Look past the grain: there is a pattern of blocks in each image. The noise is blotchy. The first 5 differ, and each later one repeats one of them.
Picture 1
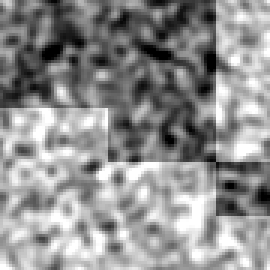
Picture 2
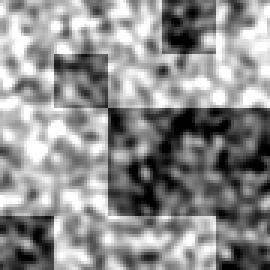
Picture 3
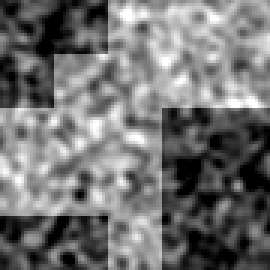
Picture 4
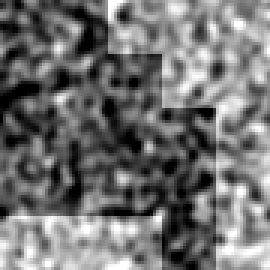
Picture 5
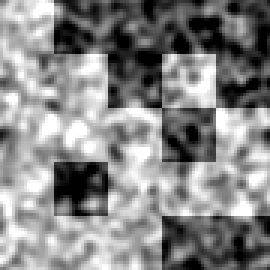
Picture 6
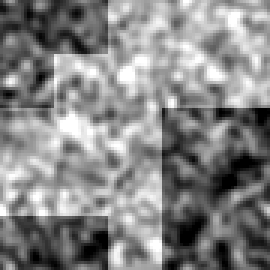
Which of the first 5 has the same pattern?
3
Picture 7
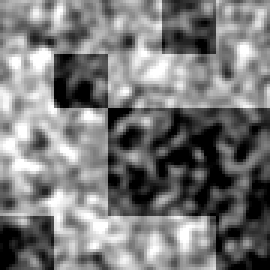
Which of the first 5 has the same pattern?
2
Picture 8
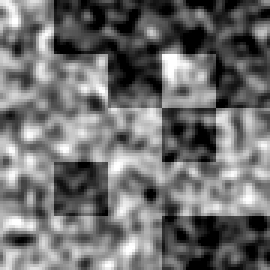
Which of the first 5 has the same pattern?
5
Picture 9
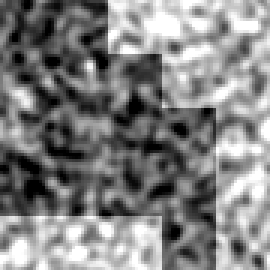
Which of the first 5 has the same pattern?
4
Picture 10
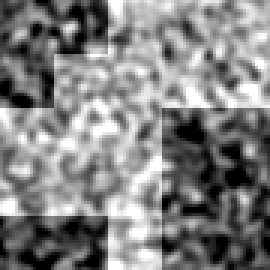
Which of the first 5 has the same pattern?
3
